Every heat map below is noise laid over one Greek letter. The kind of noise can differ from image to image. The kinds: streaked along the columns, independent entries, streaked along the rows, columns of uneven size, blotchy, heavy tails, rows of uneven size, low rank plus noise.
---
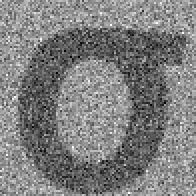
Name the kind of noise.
independent entries
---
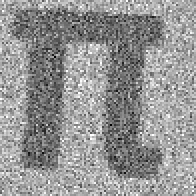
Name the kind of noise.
low rank plus noise
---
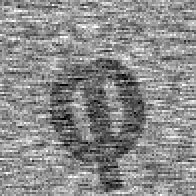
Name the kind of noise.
streaked along the rows
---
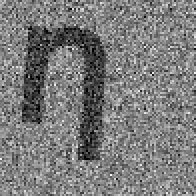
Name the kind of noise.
low rank plus noise
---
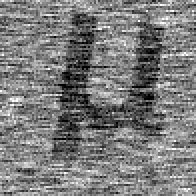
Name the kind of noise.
streaked along the rows
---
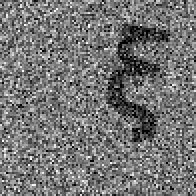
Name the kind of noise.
independent entries
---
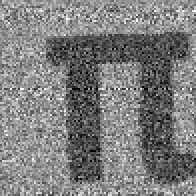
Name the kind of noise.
rows of uneven size
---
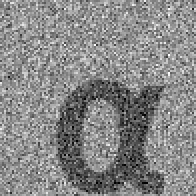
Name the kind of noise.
low rank plus noise
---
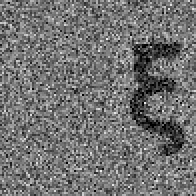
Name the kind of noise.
independent entries
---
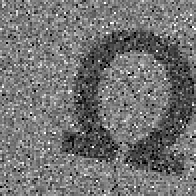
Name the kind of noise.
heavy tails
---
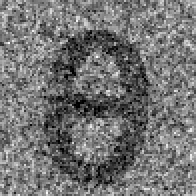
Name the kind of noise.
blotchy
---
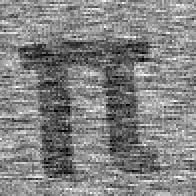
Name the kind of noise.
streaked along the rows
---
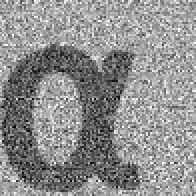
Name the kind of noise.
rows of uneven size
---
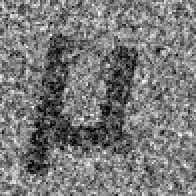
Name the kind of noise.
blotchy
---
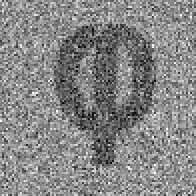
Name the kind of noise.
low rank plus noise
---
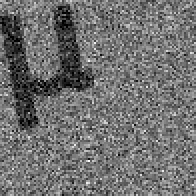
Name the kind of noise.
low rank plus noise
